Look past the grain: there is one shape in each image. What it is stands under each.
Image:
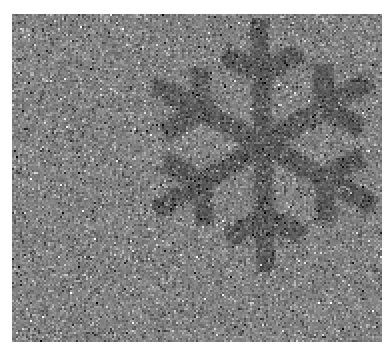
snowflake
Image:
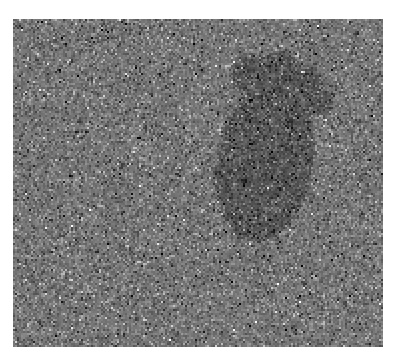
footprint
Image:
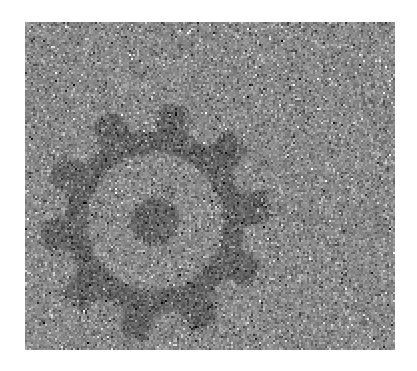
gear
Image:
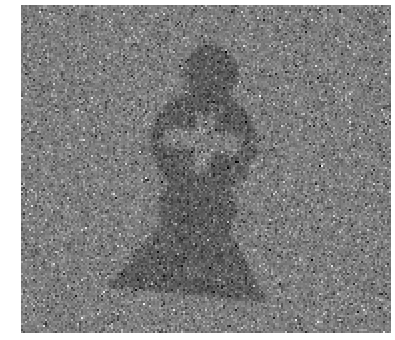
chess bishop
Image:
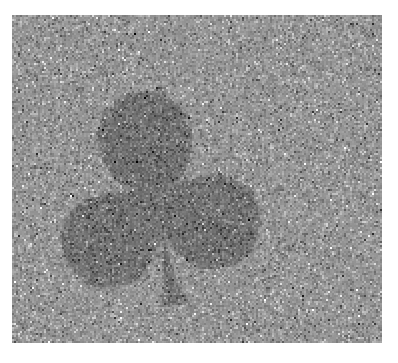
club
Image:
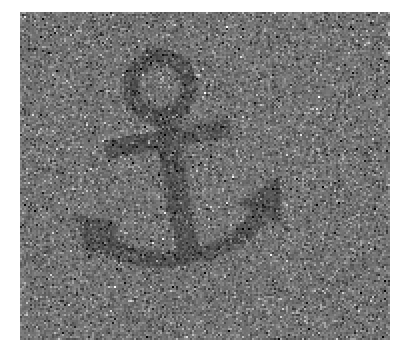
anchor
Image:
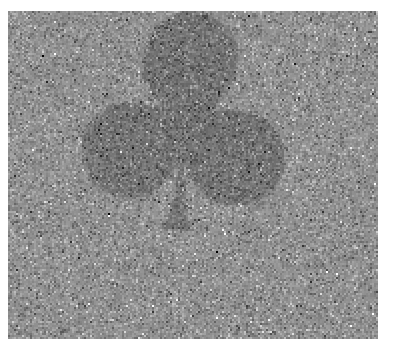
club
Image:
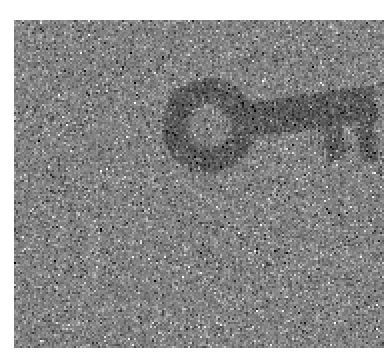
key
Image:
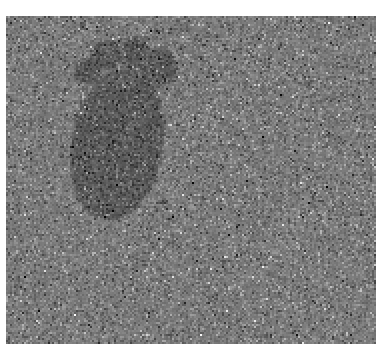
footprint
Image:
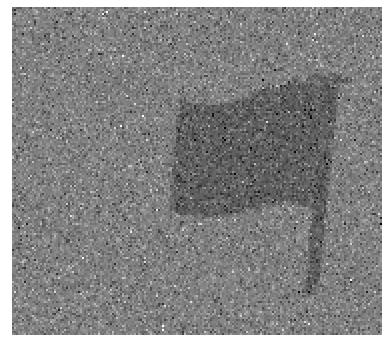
flag
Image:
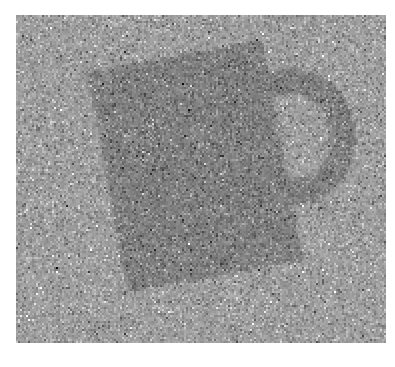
cup
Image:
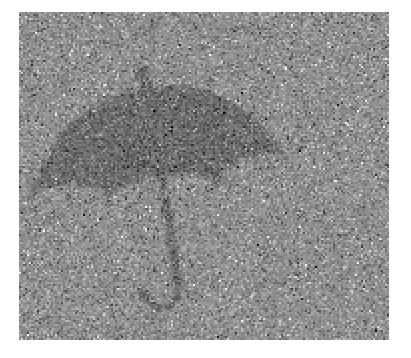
umbrella
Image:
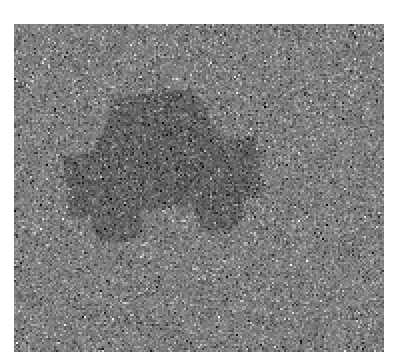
car
